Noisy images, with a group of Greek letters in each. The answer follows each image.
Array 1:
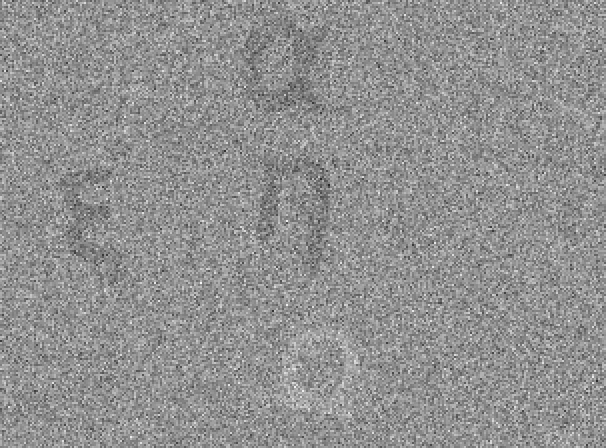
top middle: dark alpha; middle left: dark xi; centre: dark eta; bottom middle: light omega
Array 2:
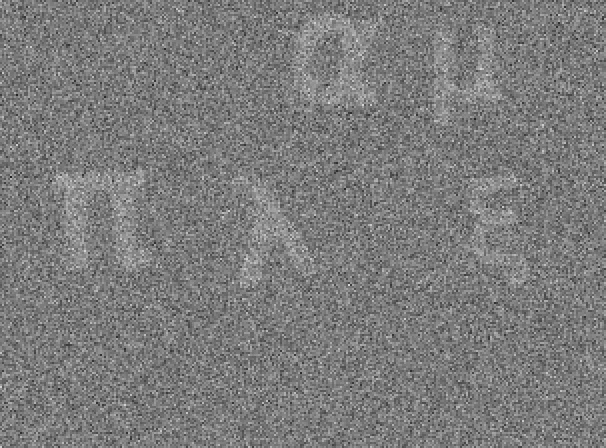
top middle: light alpha; top right: light mu; middle left: light pi; centre: light lambda; middle right: light xi
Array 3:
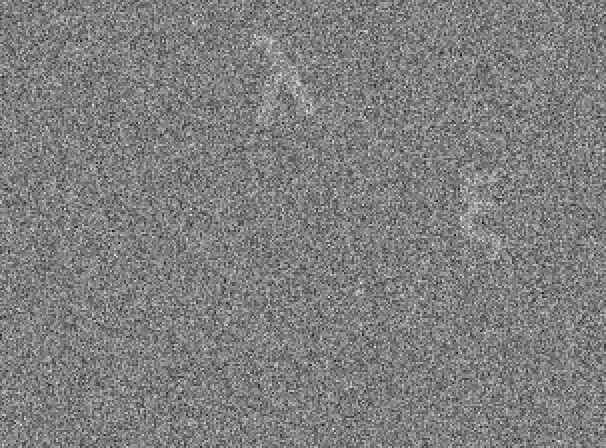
top middle: light lambda; middle right: light xi
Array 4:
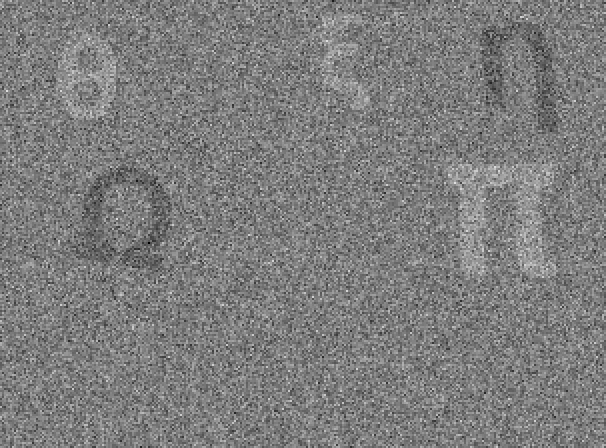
top left: light theta; top middle: light xi; top right: dark eta; middle left: dark omega; middle right: light pi
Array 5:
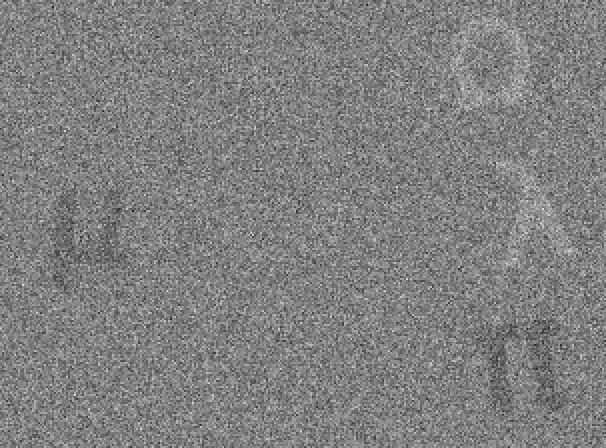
top right: light omega; middle left: dark mu; middle right: light lambda; bottom right: dark pi
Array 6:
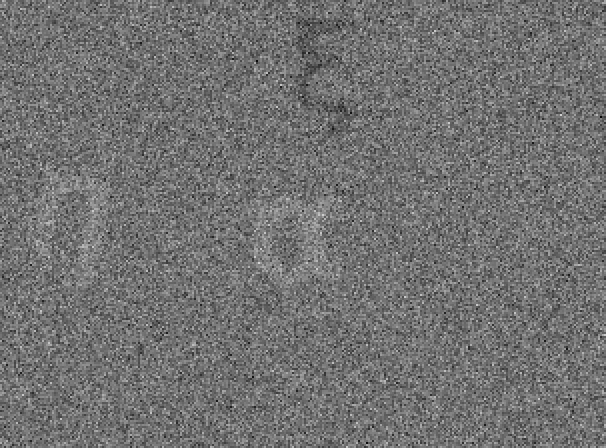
top middle: dark xi; middle left: light eta; centre: light alpha
